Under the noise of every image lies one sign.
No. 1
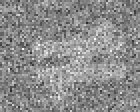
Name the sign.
not-equal sign
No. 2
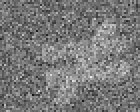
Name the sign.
not-equal sign
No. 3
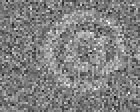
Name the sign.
at sign
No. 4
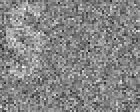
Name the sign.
section sign
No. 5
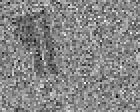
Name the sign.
pilcrow
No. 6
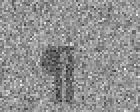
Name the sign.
pilcrow
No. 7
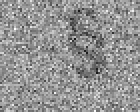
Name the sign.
section sign
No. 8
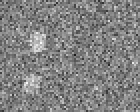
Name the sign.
colon
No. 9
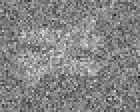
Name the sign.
not-equal sign
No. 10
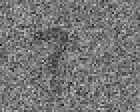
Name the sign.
question mark
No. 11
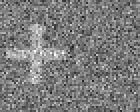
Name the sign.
plus sign
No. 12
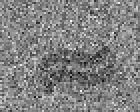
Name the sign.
approximately sign
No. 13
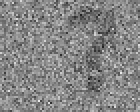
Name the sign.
question mark
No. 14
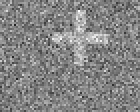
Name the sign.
plus sign
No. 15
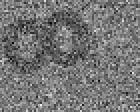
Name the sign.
infinity sign
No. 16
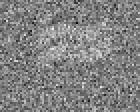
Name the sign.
approximately sign
